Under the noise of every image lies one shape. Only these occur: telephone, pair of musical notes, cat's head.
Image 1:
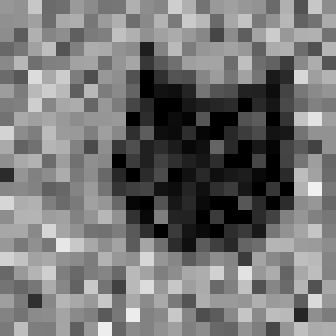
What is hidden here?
dark cat's head
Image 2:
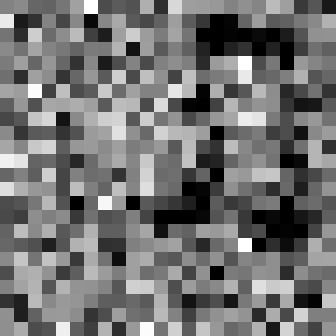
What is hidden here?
dark pair of musical notes
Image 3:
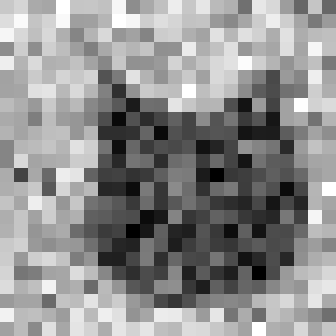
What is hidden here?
dark cat's head
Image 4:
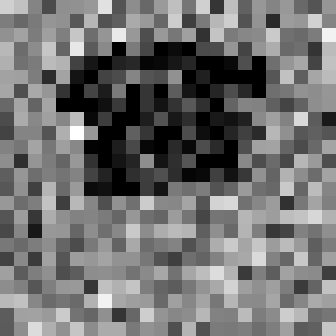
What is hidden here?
dark telephone
